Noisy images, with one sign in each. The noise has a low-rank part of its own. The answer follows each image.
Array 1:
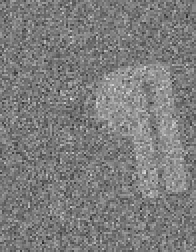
light pilcrow
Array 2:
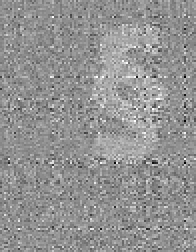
light section sign
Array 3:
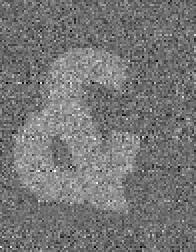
light ampersand
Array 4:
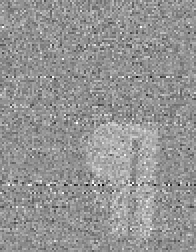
light pilcrow
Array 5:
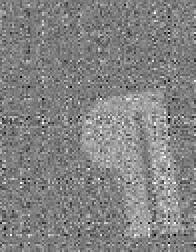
light pilcrow
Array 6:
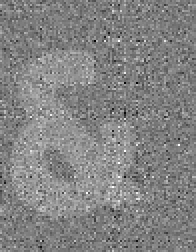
light ampersand
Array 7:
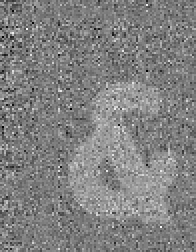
light ampersand
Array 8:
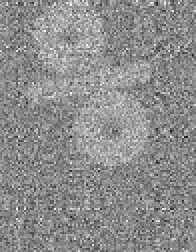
light percent sign
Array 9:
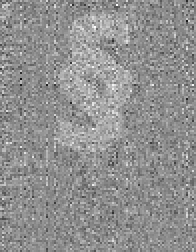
light section sign
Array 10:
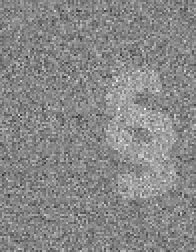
light section sign
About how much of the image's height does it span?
half
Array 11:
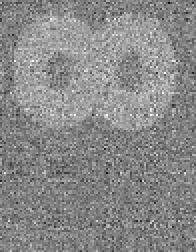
light infinity sign
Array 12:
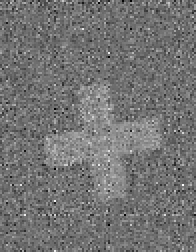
light plus sign
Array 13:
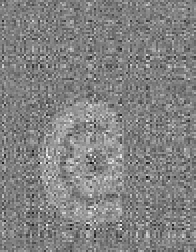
light at sign
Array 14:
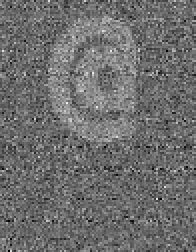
light at sign
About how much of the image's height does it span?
half
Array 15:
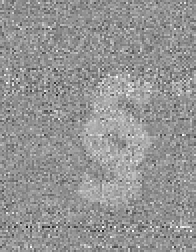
light section sign
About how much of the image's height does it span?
half
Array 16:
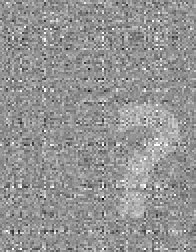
light question mark
